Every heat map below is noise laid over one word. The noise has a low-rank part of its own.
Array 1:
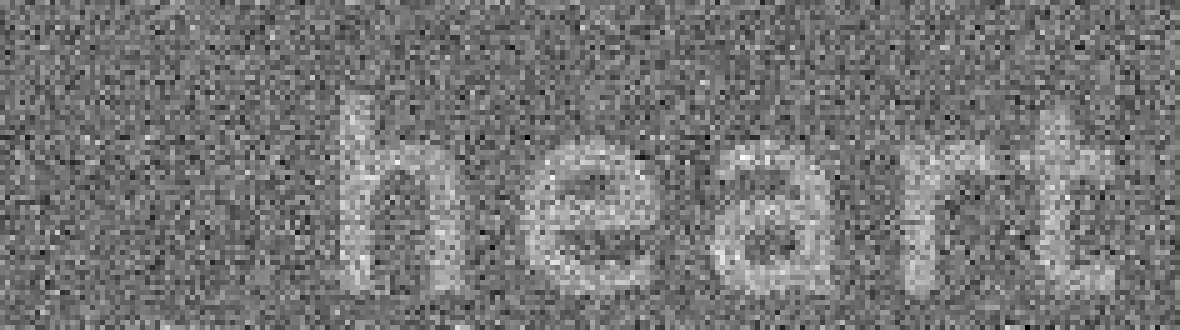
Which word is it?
heart
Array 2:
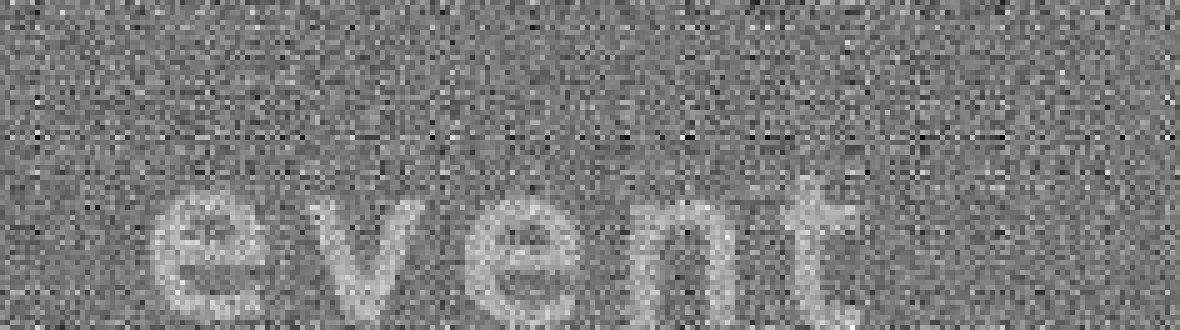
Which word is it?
event
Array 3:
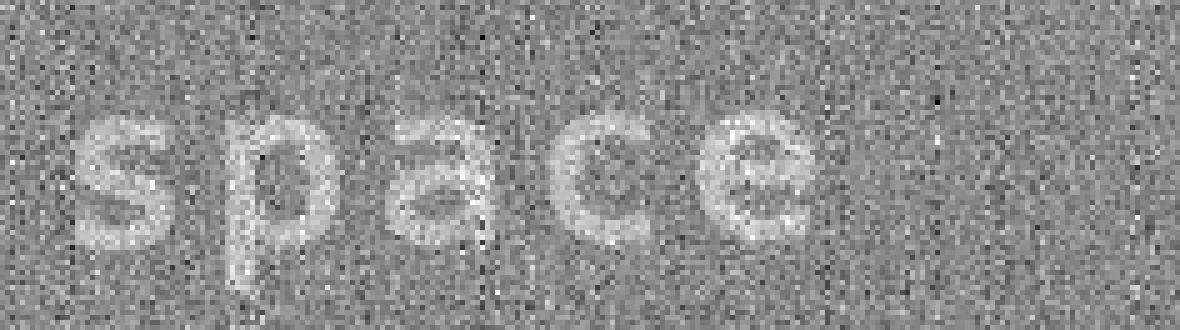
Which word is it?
space
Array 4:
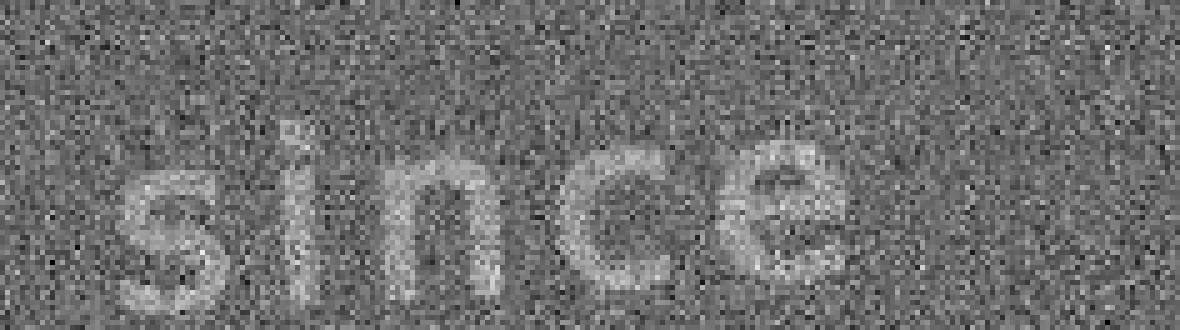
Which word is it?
since
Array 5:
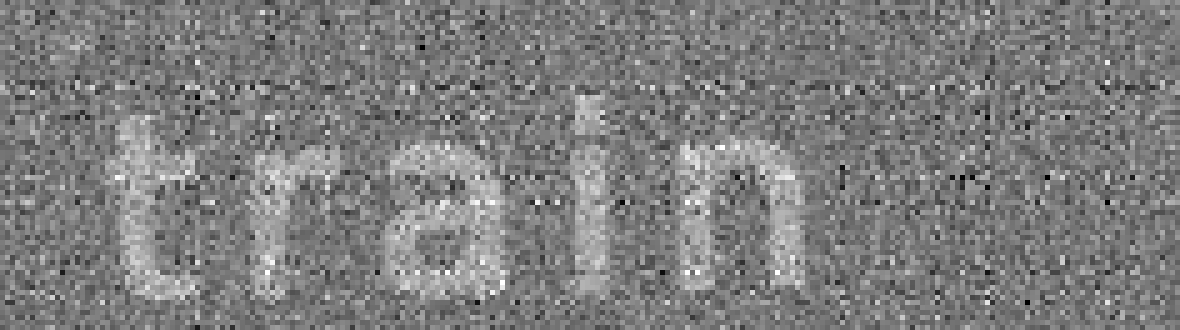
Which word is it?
train
